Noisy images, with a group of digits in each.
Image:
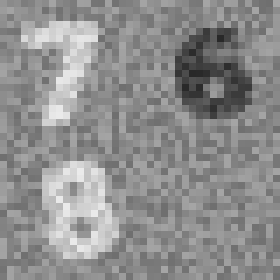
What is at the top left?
7
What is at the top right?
6
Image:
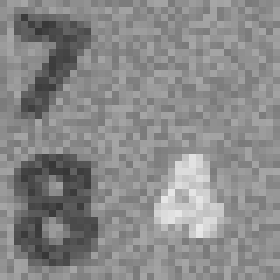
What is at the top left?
7
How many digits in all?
3
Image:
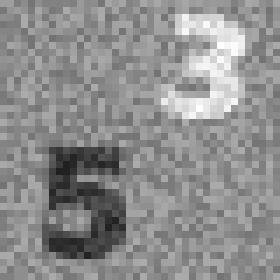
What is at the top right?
3
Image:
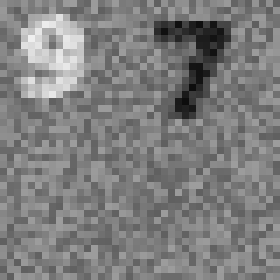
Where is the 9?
top left
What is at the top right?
7
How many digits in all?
2
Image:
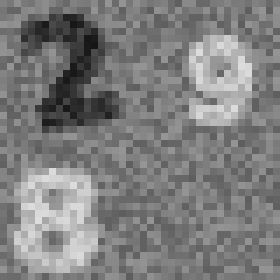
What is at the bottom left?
8
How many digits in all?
3
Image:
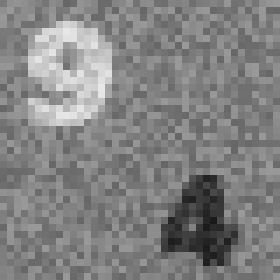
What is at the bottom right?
4
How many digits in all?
2
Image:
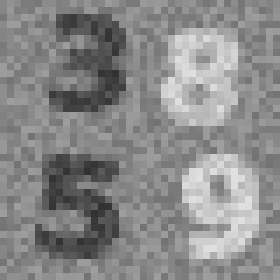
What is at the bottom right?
9
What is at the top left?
3
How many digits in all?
4
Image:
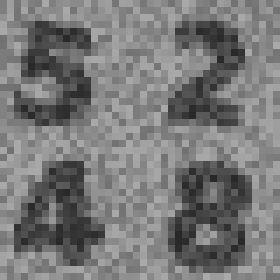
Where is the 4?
bottom left
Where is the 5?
top left
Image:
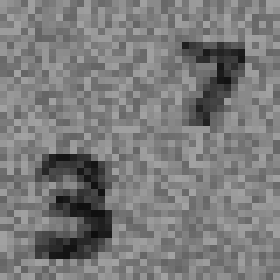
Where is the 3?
bottom left
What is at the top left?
nothing
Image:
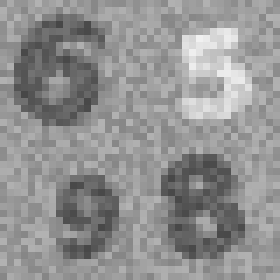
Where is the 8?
bottom right
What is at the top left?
6
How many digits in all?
4
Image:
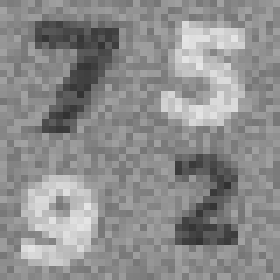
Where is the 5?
top right
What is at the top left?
7
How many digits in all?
4
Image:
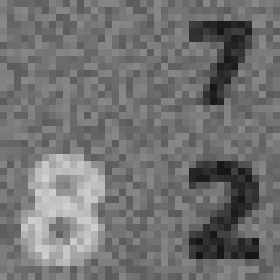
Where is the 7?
top right
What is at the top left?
nothing
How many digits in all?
3
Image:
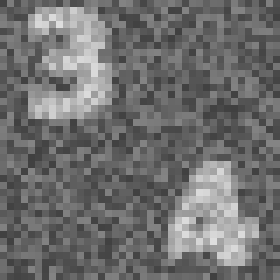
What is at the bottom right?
4
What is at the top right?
nothing
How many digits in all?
2
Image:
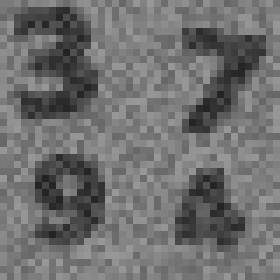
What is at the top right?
7
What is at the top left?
3
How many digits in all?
4
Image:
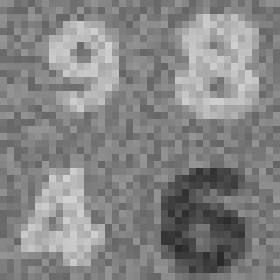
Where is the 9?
top left
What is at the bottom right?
6
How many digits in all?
4
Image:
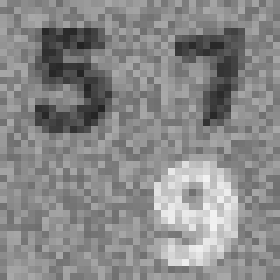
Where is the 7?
top right
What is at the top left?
5
